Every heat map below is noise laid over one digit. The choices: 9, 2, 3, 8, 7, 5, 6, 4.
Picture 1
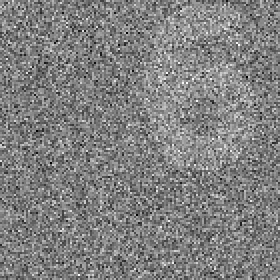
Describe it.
light 6
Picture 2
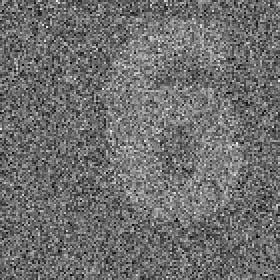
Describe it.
light 6
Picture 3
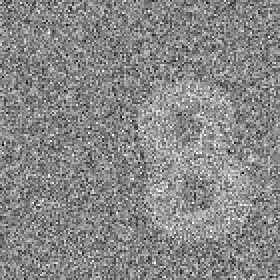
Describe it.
light 8
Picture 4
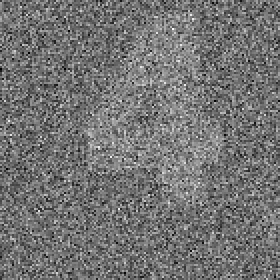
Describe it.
light 4
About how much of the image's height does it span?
two thirds
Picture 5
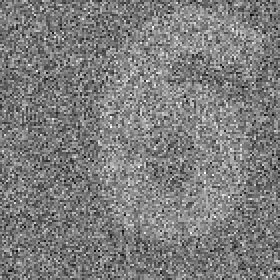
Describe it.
light 6
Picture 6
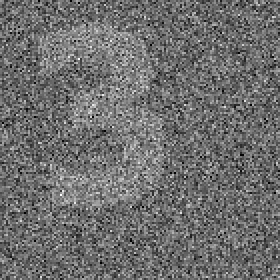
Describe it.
light 3
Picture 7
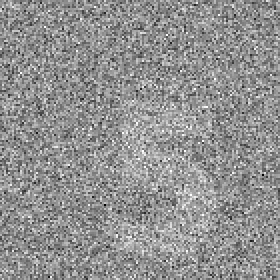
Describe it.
light 5
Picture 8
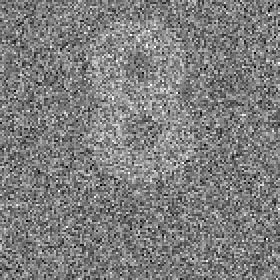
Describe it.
light 8
